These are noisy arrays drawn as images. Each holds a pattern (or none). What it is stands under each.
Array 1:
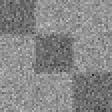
blocks along the diagonal
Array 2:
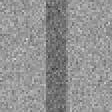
one band of columns
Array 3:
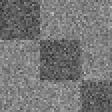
blocks along the diagonal
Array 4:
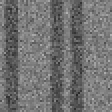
bands of columns
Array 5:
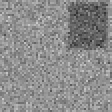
one block
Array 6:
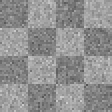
a checkerboard
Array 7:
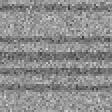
bands of rows
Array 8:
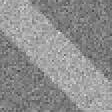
a diagonal band
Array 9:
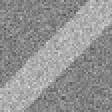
a diagonal band
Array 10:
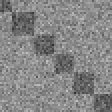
blocks along the diagonal
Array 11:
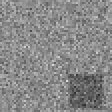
one block
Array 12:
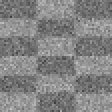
a checkerboard
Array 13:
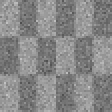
a checkerboard
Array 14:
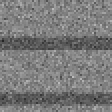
bands of rows
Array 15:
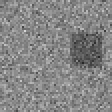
one block
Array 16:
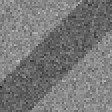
a diagonal band
